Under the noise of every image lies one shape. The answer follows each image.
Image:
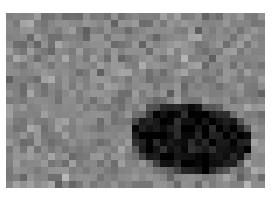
dark ellipse
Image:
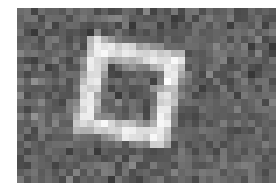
light square frame
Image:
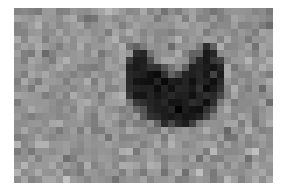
dark disc with a wedge cut out
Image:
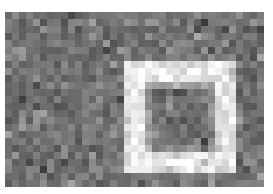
light square frame
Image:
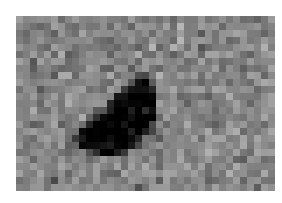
dark half disc
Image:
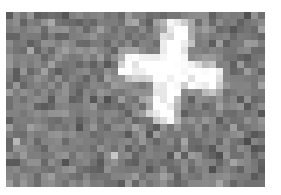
light cross
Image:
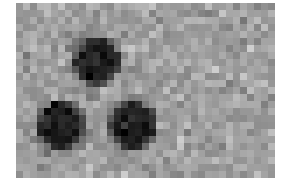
dark three dots
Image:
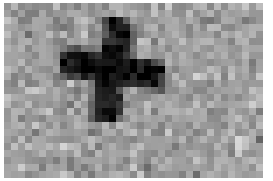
dark cross
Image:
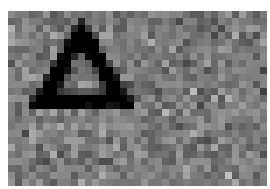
dark triangle frame
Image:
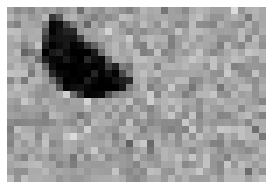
dark half disc
